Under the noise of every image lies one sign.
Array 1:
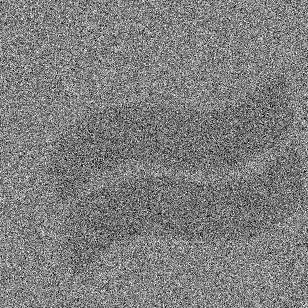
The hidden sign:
approximately sign
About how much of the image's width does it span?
nearly all
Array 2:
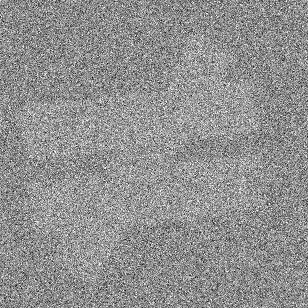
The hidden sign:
not-equal sign
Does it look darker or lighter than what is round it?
lighter
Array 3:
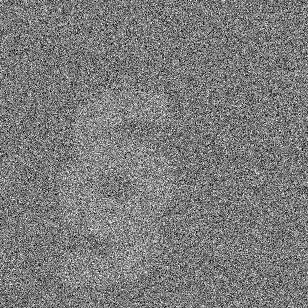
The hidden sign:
section sign
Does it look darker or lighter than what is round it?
lighter
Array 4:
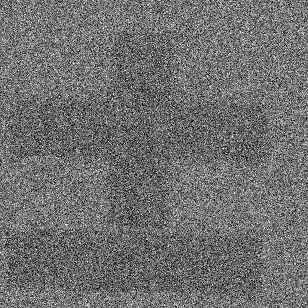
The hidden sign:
plus-minus sign
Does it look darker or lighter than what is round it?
darker
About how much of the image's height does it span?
nearly all
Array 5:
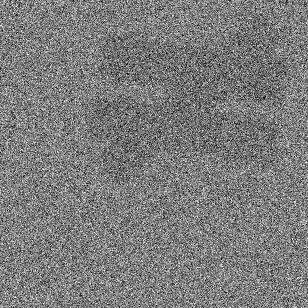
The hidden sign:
not-equal sign
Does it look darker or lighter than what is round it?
darker
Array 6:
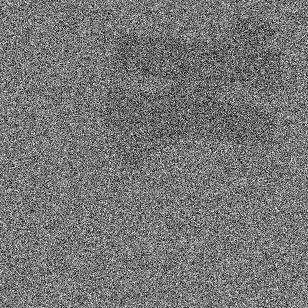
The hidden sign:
not-equal sign
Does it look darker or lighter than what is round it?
darker
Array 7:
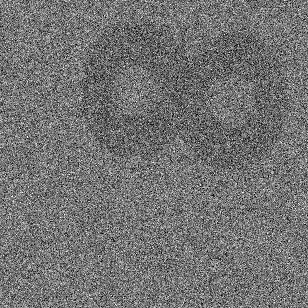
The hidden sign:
infinity sign
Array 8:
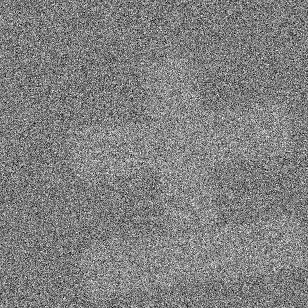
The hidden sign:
plus-minus sign
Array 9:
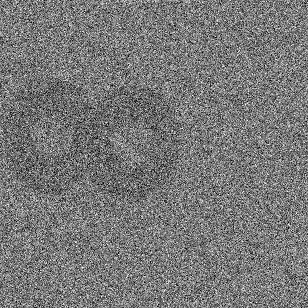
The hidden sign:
infinity sign
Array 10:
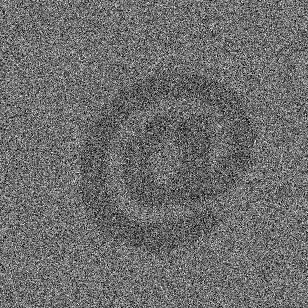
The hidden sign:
at sign
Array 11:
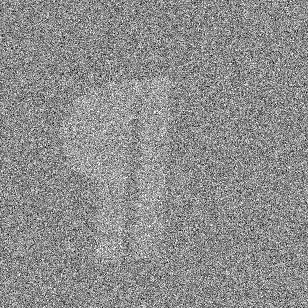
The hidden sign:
pilcrow
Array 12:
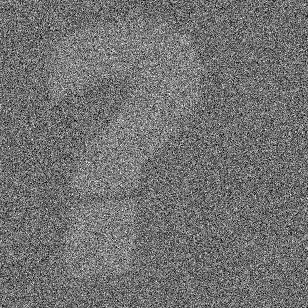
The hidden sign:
question mark
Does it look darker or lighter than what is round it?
lighter
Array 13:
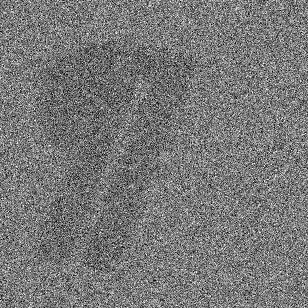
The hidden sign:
pilcrow
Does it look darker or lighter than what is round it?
darker
